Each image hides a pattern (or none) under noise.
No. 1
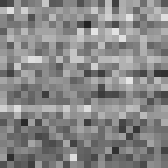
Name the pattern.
bands of rows
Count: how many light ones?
5
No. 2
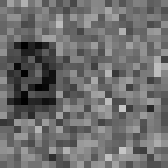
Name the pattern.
one block
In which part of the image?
middle left
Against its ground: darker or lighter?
darker
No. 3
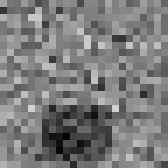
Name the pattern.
one block
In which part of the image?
bottom middle
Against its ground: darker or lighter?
darker
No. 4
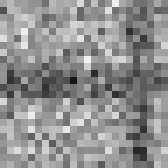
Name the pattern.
bands of rows crossing bands of columns
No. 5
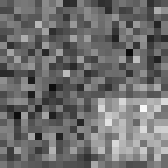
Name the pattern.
one block
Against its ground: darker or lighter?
lighter
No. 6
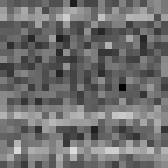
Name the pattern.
bands of rows
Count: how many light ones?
3
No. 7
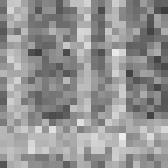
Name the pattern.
bands of rows crossing bands of columns
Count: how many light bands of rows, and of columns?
1 and 3
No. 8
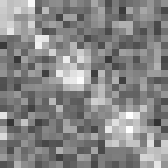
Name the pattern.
blocks along the diagonal
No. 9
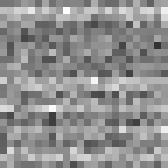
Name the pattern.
bands of rows
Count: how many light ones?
5
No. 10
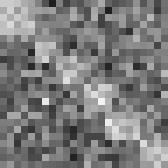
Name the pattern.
blocks along the diagonal
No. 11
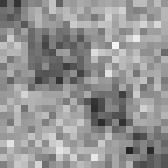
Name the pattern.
blocks along the diagonal
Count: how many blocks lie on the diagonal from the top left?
4
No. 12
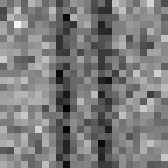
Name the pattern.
bands of columns
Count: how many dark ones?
2
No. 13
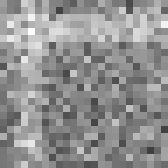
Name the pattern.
bands of rows crossing bands of columns
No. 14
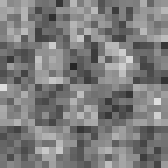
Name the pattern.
a checkerboard
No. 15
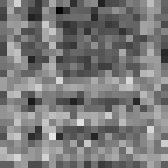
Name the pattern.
bands of rows crossing bands of columns
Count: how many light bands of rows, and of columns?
3 and 3
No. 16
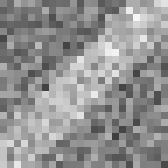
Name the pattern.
a diagonal band
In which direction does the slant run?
bottom left to top right
